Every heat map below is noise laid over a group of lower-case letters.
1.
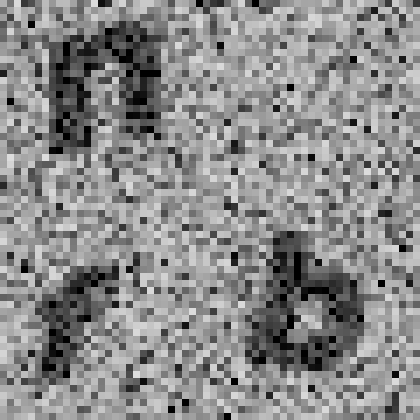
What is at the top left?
n
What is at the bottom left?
f
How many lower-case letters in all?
3
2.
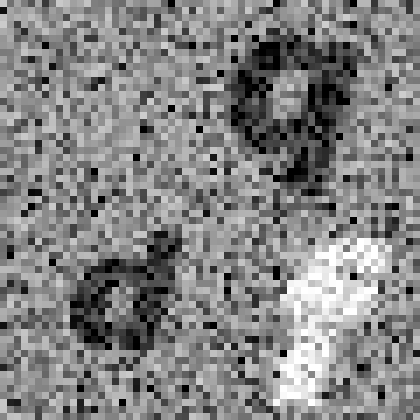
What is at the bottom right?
f
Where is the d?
bottom left
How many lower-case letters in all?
3
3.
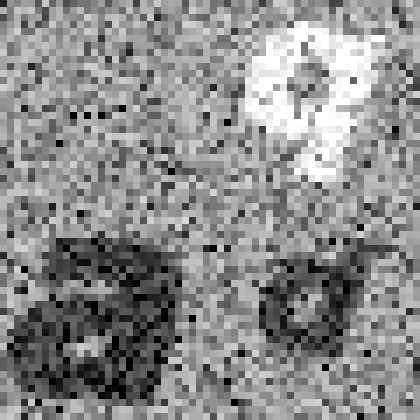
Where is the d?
bottom right
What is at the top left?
nothing
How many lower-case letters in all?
3
